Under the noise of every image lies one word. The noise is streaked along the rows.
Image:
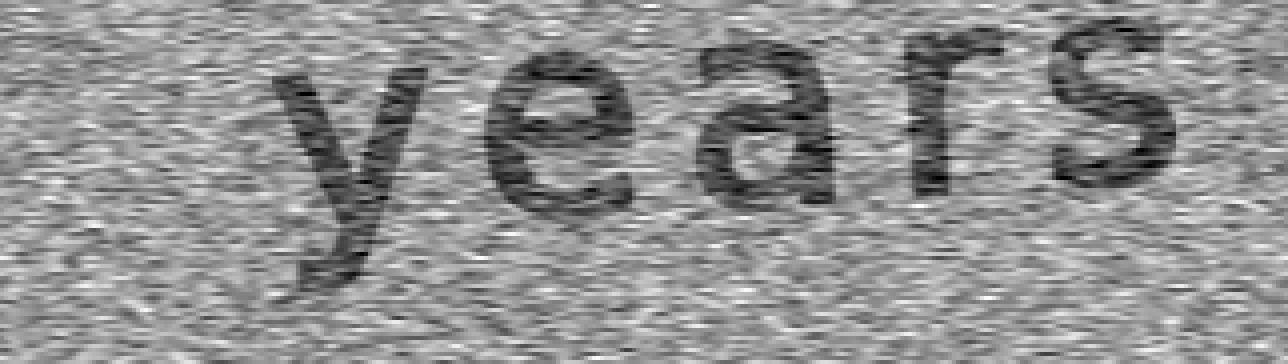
years
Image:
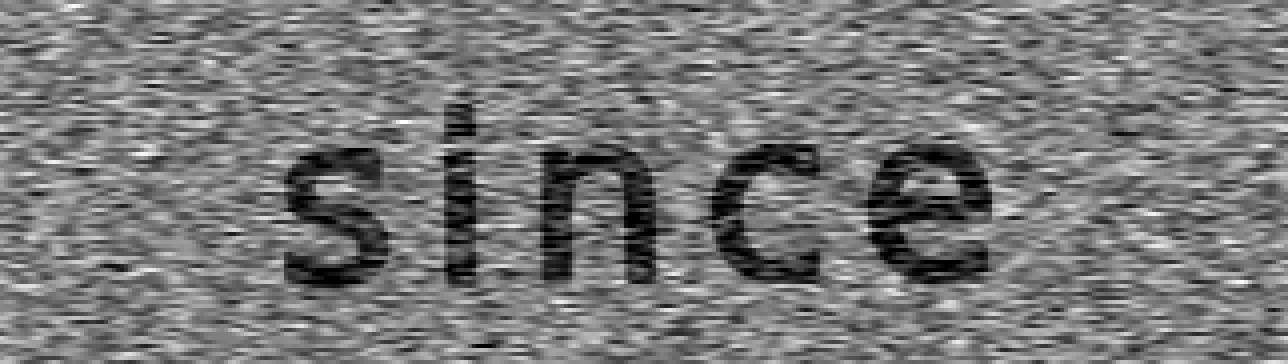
since
